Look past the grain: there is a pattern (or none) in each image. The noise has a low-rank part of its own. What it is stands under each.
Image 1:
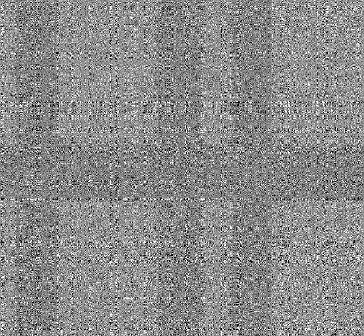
bands of rows crossing bands of columns
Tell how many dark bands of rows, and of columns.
1 and 3
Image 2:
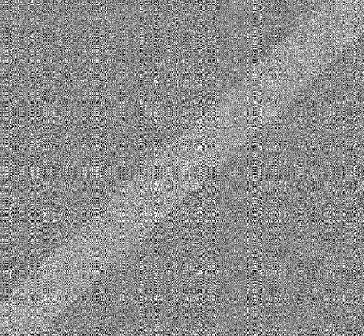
a diagonal band
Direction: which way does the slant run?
bottom left to top right
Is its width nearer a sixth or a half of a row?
a sixth
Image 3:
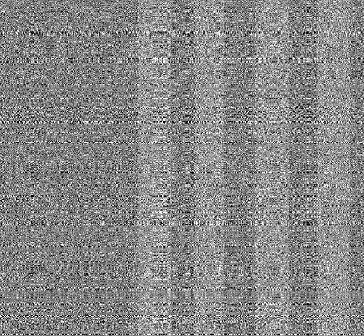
bands of columns
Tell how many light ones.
4
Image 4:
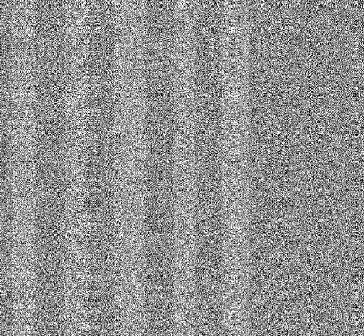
bands of columns
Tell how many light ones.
5
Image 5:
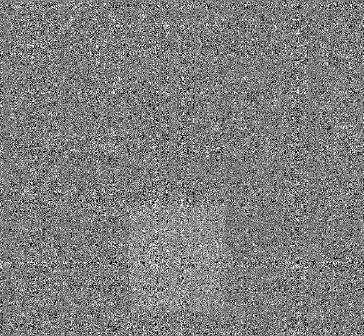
one block
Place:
bottom middle
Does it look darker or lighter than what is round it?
lighter
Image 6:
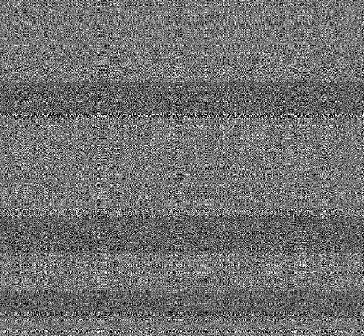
bands of rows
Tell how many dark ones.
3
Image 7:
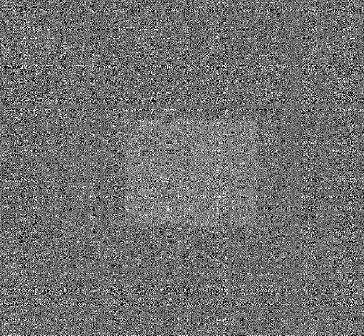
one block
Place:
centre
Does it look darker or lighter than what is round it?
lighter
